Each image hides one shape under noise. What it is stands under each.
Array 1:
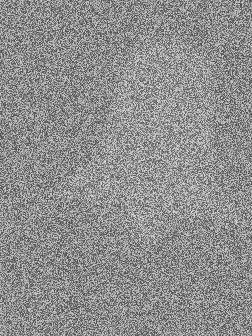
bell
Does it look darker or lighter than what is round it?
lighter
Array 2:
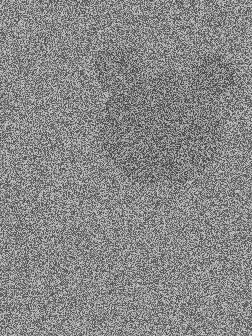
bear's head
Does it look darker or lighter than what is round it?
darker
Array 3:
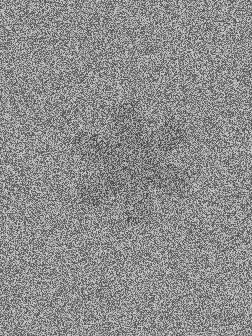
asterisk
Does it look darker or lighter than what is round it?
darker
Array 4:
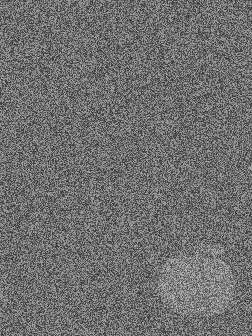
apple
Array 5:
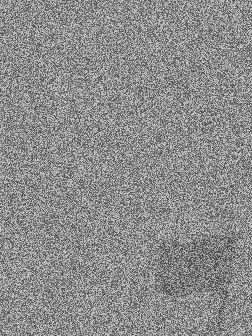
flag
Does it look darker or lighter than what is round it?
darker
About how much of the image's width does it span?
a third
